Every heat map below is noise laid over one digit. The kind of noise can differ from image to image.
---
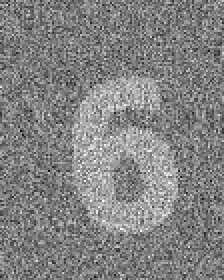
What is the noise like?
low rank plus noise
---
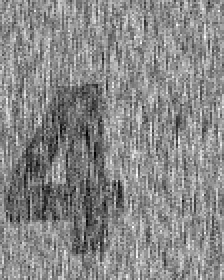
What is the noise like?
streaked along the columns
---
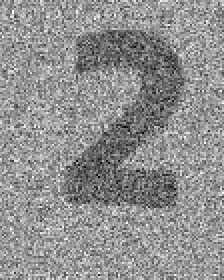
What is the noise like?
low rank plus noise
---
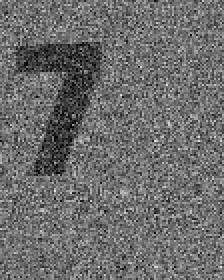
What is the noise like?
low rank plus noise
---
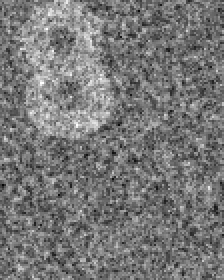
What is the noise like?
blotchy
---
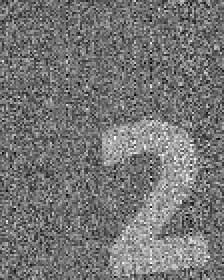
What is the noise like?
columns of uneven size
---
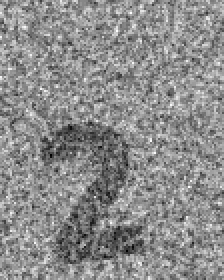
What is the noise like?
blotchy
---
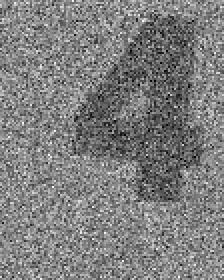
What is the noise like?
independent entries
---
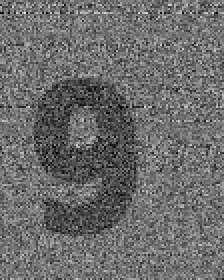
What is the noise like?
rows of uneven size
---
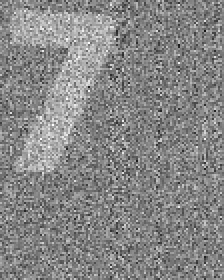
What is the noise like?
columns of uneven size
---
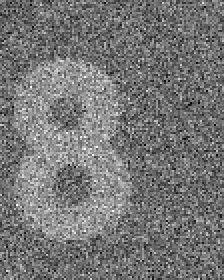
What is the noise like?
independent entries
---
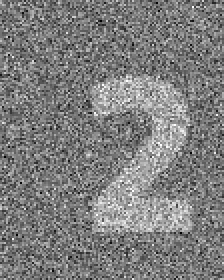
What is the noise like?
low rank plus noise
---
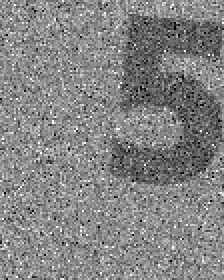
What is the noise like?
heavy tails
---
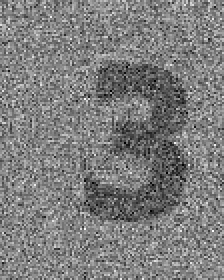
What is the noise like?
low rank plus noise
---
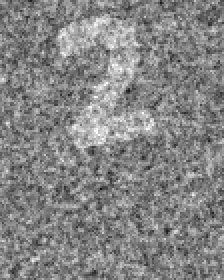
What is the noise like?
blotchy
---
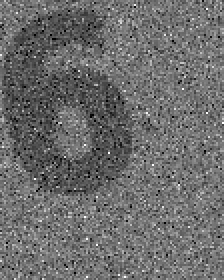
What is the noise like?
heavy tails
